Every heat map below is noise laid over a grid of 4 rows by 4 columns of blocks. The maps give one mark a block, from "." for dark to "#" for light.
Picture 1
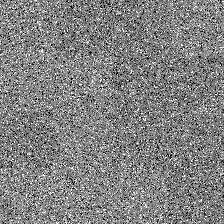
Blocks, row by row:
# . . #
# # . .
. # . .
# # # .
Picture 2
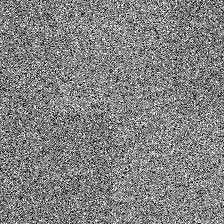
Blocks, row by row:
. # # .
. # # .
. . # #
. . # #
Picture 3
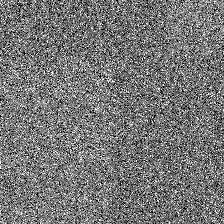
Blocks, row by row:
. . . #
# # . .
# # . .
# # . .
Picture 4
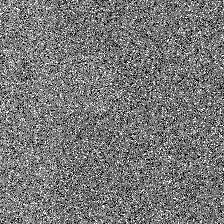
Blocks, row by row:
# . . .
# # . .
# . . .
# . . .
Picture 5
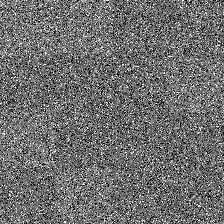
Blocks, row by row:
# # . .
. . . #
# . . .
. # . .
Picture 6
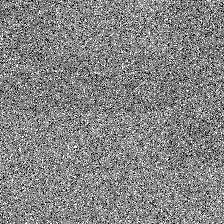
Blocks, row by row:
. # # .
. . . .
# # # .
# # # #
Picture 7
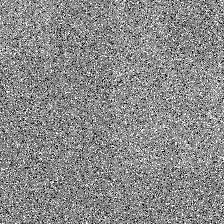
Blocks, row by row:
# . # .
. . # #
. . # #
. . . .
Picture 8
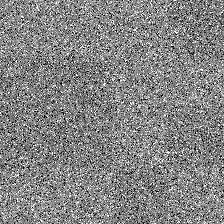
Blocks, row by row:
# # # .
. . # #
. . # .
# # . #
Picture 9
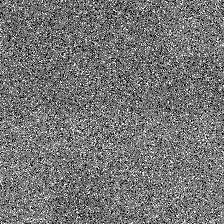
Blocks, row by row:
. . . #
. . . .
# # # #
# . # #
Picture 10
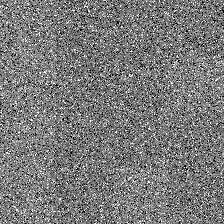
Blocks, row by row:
# . . .
# . . #
# . . .
# . # .
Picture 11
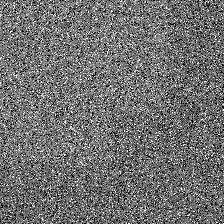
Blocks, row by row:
# # # .
# # # .
# # . .
. . . .
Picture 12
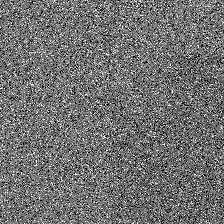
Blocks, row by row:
# # # #
# # # .
# # . .
# # . .
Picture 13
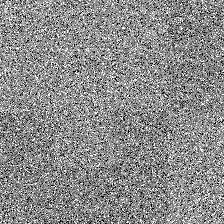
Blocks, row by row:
# # # .
# # # .
. # . #
. . . #
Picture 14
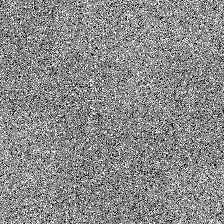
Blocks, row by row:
. # # #
. . # .
# . . .
# . . #
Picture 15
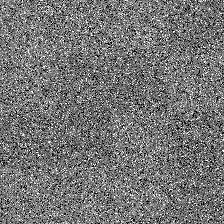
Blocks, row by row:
# # # .
# . . #
. . # .
# # # .
